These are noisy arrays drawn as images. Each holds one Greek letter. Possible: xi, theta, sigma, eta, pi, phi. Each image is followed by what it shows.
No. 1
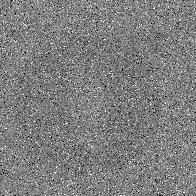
dark sigma
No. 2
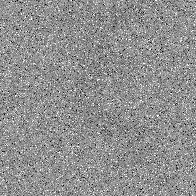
dark xi
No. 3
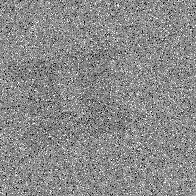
dark pi
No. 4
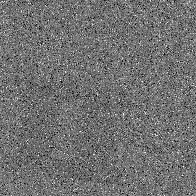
dark pi
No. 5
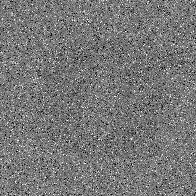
dark sigma
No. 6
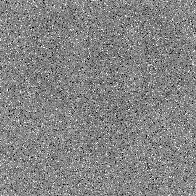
dark phi
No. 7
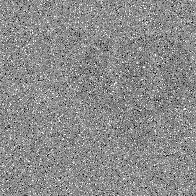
dark phi
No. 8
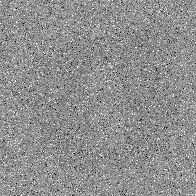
dark sigma
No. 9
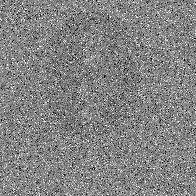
dark theta
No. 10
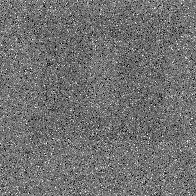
dark pi
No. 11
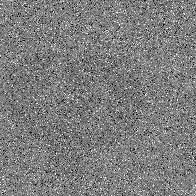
dark phi
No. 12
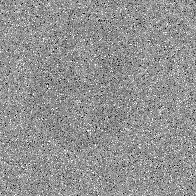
dark theta
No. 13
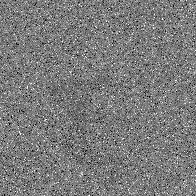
dark xi
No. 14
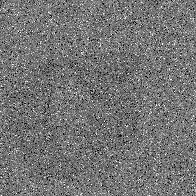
dark sigma
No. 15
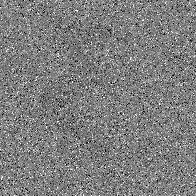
dark xi
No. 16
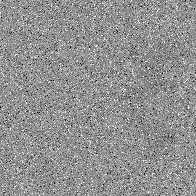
dark xi
